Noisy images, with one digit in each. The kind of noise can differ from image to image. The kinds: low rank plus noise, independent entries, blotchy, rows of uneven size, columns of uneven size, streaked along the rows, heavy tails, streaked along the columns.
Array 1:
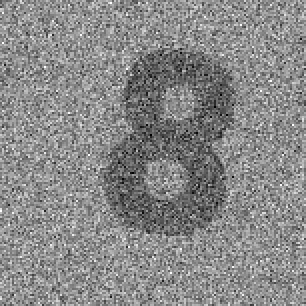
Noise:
independent entries
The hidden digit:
8
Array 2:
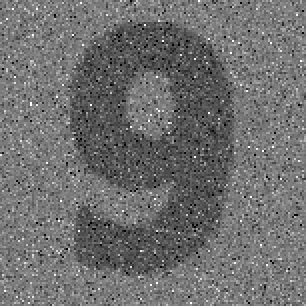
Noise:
heavy tails
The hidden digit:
9
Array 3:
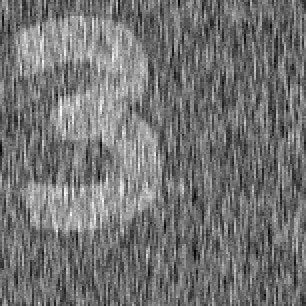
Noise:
streaked along the columns
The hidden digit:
3
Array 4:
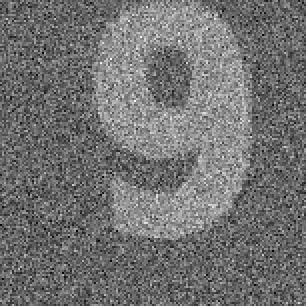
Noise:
independent entries
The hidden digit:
9
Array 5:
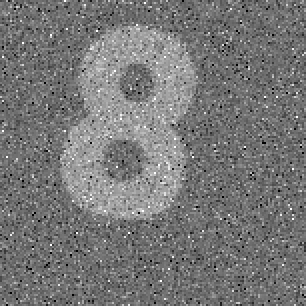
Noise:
heavy tails
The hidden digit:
8
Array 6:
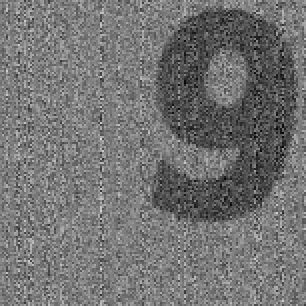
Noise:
columns of uneven size
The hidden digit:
9
